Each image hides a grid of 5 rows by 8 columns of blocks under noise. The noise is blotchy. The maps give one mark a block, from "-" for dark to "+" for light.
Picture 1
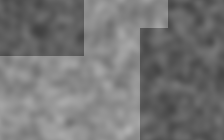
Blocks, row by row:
---+++--
---++---
+++++---
+++++---
+++++---
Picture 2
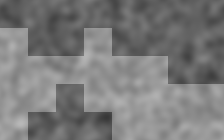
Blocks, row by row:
--------
+--+----
++++++--
++-+++++
+---++++
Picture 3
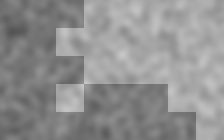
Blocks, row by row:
---+++++
--++++++
---+++++
--+---++
-------+
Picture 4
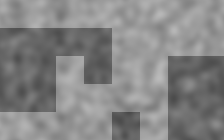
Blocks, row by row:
++++++++
----++++
--+-++--
--++++--
++++-+--
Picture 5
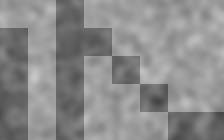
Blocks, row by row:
++-+++++
-+--++++
-+-+-+++
-+-++-++
-+-+++--
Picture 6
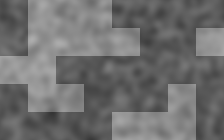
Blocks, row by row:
-+++----
-++++--+
++------
-++---+-
----+++-
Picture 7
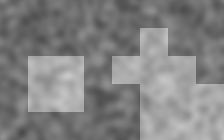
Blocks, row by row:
--------
-----+--
-++-+++-
-++--+++
-----+++
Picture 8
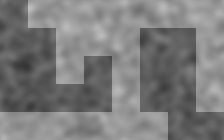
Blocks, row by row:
-+++++++
--+++--+
--+-+--+
----+--+
++++++--
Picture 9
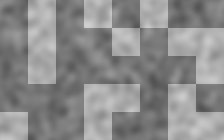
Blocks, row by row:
-+-+-+--
-+--+-++
-+-----+
---++-+-
+--+--++
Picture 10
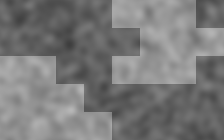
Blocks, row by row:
----+++-
-----+++
++--+++-
+++-----
++++----
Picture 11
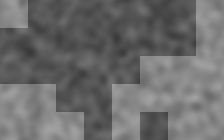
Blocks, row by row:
+------+
-------+
-----+++
++--++++
+++-+-++
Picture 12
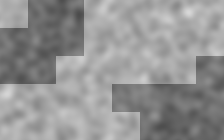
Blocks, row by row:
+--+++++
---+++++
--+++++-
++++----
+++++---
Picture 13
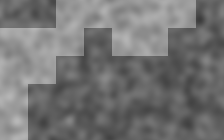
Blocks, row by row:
--+++++-
+++-++--
++------
+-------
+-------
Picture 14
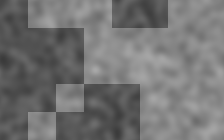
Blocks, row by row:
-+++--++
---+++++
---+++++
--+--+++
-+---+++
